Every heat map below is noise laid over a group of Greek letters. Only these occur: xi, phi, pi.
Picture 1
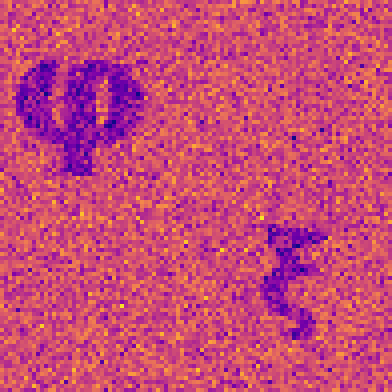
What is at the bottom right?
xi
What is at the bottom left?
nothing
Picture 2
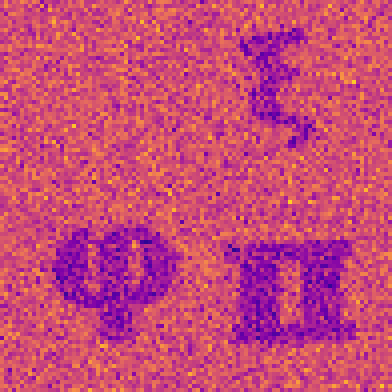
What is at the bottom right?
pi
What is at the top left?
nothing
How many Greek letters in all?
3
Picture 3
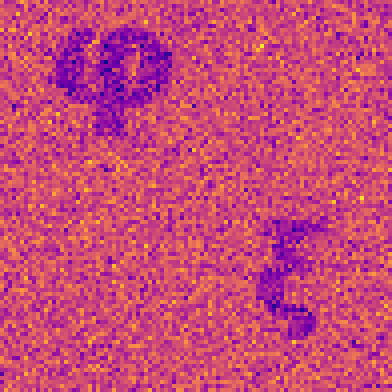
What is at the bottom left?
nothing
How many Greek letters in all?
2
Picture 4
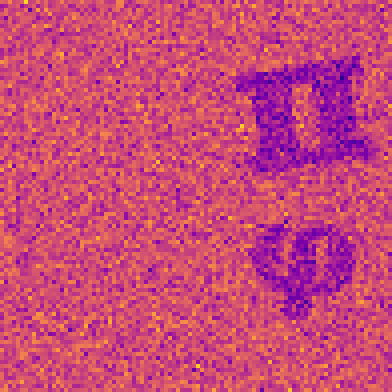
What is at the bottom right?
phi
